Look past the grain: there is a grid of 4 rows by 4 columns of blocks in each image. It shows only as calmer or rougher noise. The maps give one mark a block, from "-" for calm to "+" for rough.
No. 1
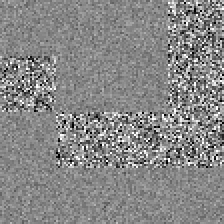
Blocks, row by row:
- - - +
+ - - +
- + + +
- - - -
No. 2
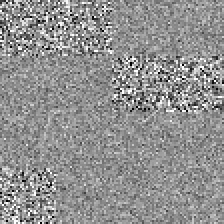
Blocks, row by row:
+ + - -
- - + +
- - - -
+ - - -
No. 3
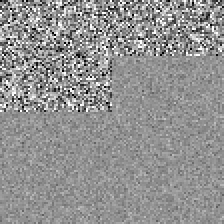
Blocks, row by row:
+ + + +
+ + - -
- - - -
- - - -
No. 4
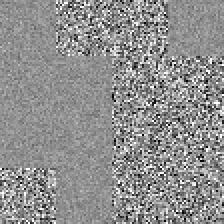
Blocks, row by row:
- + + -
- - + +
- - + +
+ - + +
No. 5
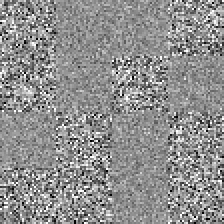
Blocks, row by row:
+ - - +
+ - + -
- + - +
+ + - +
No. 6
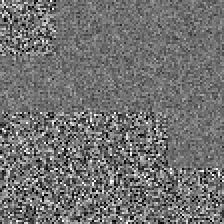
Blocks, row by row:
+ - - -
- - - -
+ + + -
+ + + +
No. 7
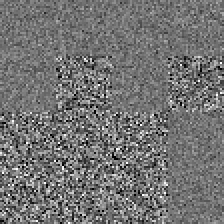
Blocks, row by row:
- - - -
- + - +
+ + + -
+ + + -
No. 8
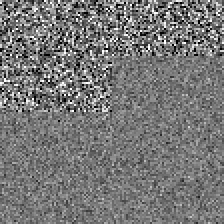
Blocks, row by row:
+ + + +
+ + - -
- - - -
- - - -
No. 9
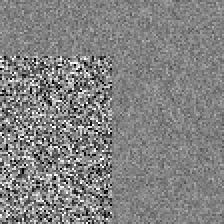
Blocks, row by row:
- - - -
+ + - -
+ + - -
+ + - -
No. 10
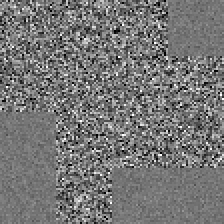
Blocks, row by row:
+ + + -
+ + + +
- + + +
- + - -
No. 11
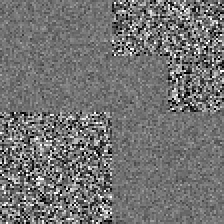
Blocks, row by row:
- - + +
- - - +
+ + - -
+ + - -
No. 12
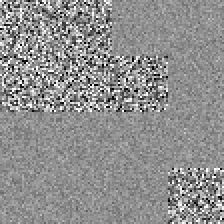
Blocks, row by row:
+ + - -
+ + + -
- - - -
- - - +
